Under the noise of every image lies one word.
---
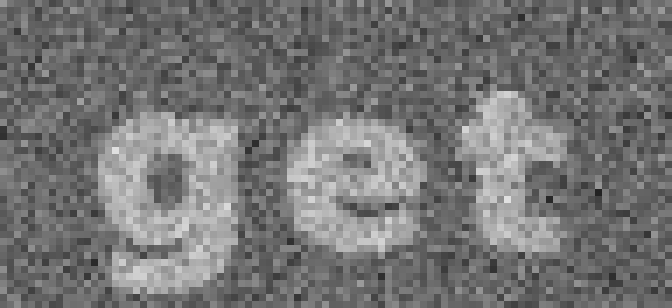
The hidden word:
get
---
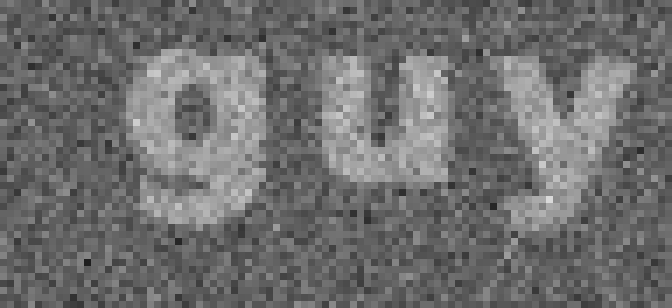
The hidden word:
guy
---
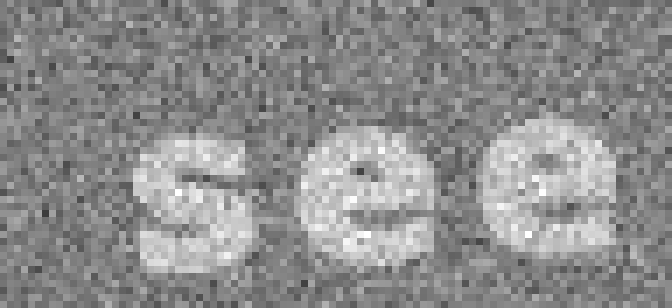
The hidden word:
see
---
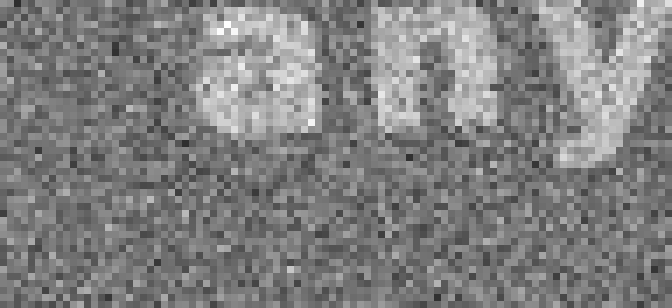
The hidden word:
any
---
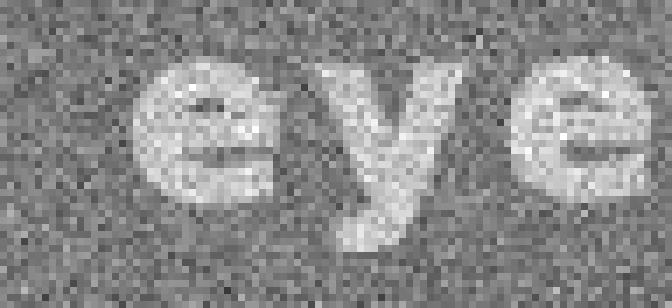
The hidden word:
eye
